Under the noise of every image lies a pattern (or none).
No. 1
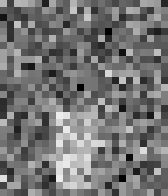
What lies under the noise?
one block
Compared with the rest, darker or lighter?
lighter
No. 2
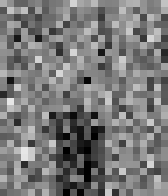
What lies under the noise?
one block
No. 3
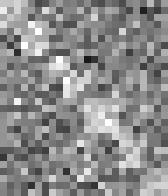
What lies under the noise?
blocks along the diagonal
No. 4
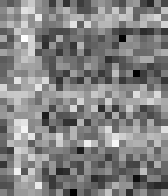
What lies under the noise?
bands of rows crossing bands of columns
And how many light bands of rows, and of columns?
3 and 1
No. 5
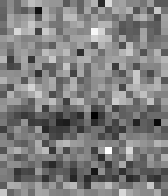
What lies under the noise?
bands of rows
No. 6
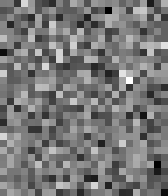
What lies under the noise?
only noise
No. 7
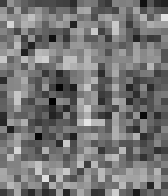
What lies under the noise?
bands of rows crossing bands of columns
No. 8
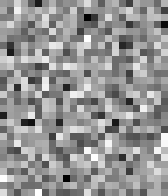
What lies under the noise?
only noise
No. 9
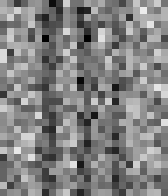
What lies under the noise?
bands of columns
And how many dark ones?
3
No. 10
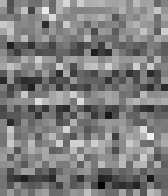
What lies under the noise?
bands of rows
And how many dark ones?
4
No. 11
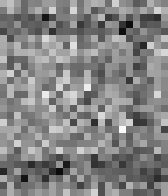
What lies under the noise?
bands of rows crossing bands of columns
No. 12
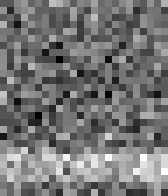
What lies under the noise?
one band of rows
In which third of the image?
bottom
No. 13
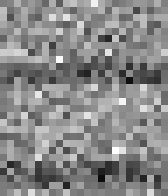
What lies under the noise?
bands of rows
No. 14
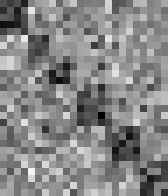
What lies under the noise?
blocks along the diagonal
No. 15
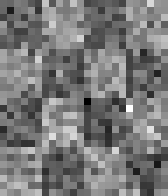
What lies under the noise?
a checkerboard
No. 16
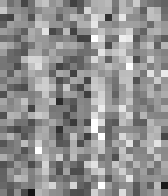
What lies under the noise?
bands of columns
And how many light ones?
4
